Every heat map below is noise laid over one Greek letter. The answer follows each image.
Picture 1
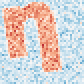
eta
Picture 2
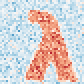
lambda
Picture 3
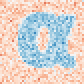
alpha
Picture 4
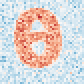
theta
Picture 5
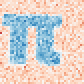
pi
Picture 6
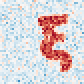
xi
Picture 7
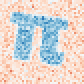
pi
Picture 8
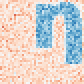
eta
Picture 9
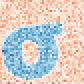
sigma
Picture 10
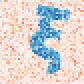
xi
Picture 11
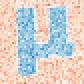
mu
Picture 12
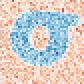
sigma
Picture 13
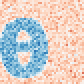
theta
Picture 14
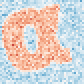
alpha
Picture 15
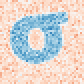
sigma
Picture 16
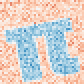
pi
